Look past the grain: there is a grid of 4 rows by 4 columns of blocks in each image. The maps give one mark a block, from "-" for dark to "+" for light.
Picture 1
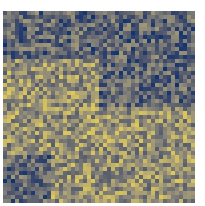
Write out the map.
- - - -
+ + - -
+ + + +
- + + +
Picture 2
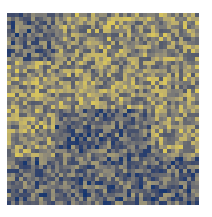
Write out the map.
- + + +
+ + + +
+ - - +
- - - -
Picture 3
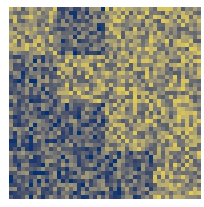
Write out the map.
+ - + +
- + + +
- - + +
- - - +
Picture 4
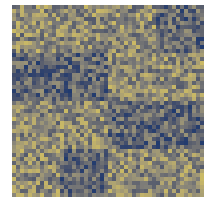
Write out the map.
+ + + -
- - + +
+ + - -
+ - + +
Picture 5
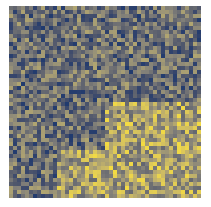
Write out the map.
- - - -
- - - -
- - + +
- + + +
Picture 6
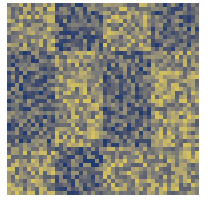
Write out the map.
+ - + -
- + - +
- + - +
+ - + +
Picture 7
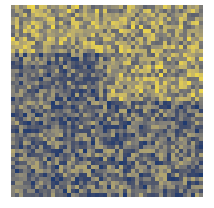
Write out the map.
+ + + +
- - + +
- - - -
- - - -
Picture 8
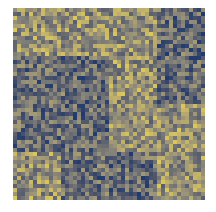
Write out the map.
+ + + -
- - + -
- - + +
+ - - +
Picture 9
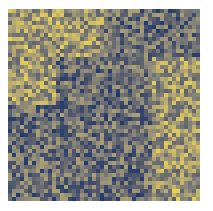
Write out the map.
+ + - -
+ - - +
- - - +
- - - +
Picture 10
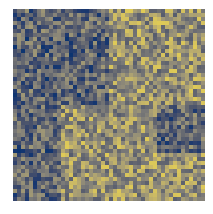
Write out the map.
- - + +
- - + +
- + + -
- + + +
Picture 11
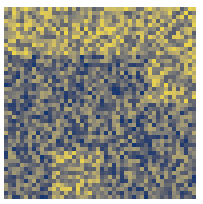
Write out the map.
+ + + +
- - - +
- - - -
- + - -
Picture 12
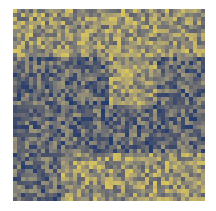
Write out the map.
+ + + +
- - + -
- - - -
- + + +
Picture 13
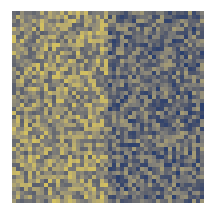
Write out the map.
+ + - -
+ + - -
+ + - -
+ + - -
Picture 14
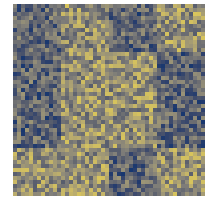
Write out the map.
- + - +
- + + -
- + + -
+ + - +
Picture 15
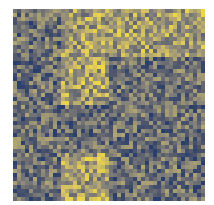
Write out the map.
- + + +
- + - -
- - - -
- + - -
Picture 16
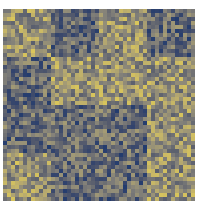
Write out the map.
+ - + -
- + + +
- - - +
+ - - +
